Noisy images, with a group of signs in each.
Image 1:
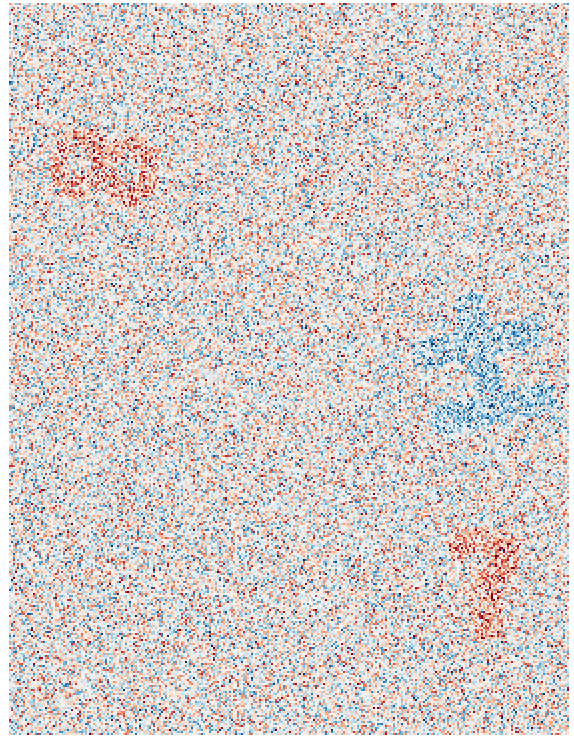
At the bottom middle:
nothing
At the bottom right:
question mark
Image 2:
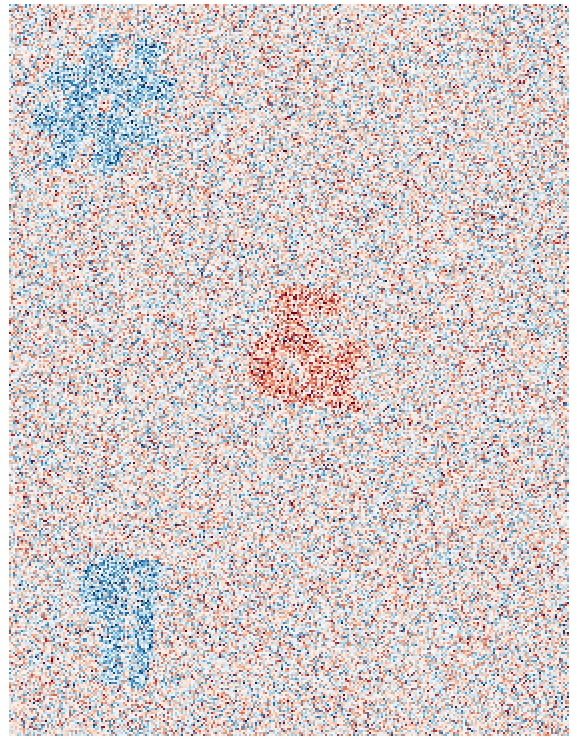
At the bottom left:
pilcrow
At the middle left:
nothing
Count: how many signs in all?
3
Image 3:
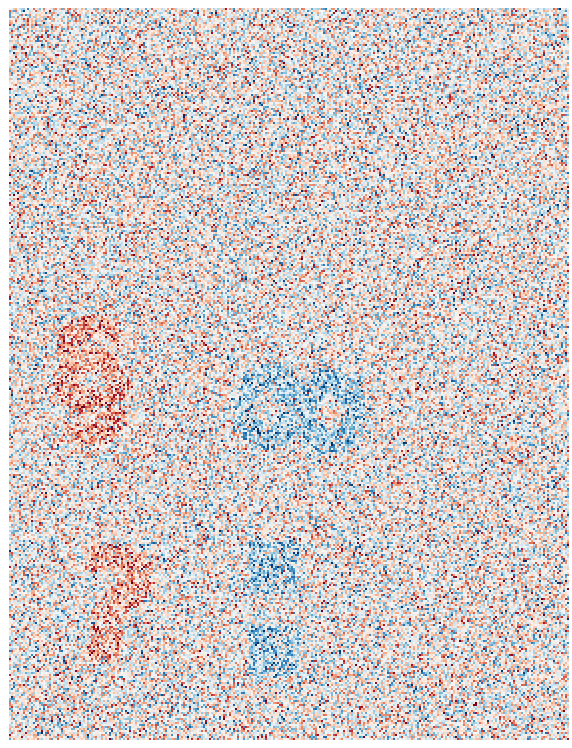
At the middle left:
section sign
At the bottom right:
nothing
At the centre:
infinity sign
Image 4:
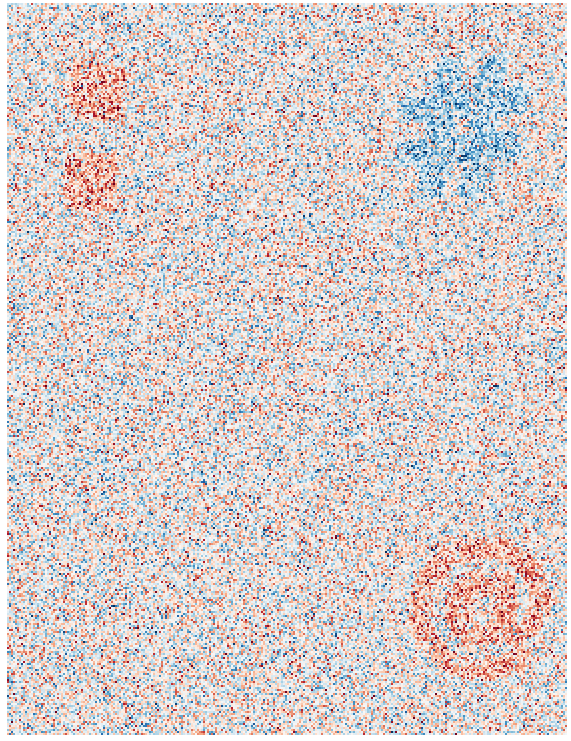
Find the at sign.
bottom right
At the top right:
hash sign
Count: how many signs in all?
3
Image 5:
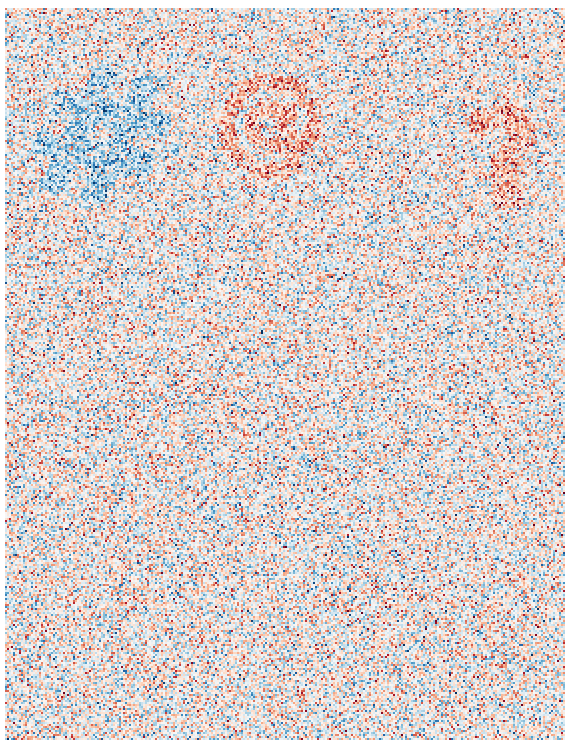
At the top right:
question mark
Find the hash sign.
top left
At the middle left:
nothing
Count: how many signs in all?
3
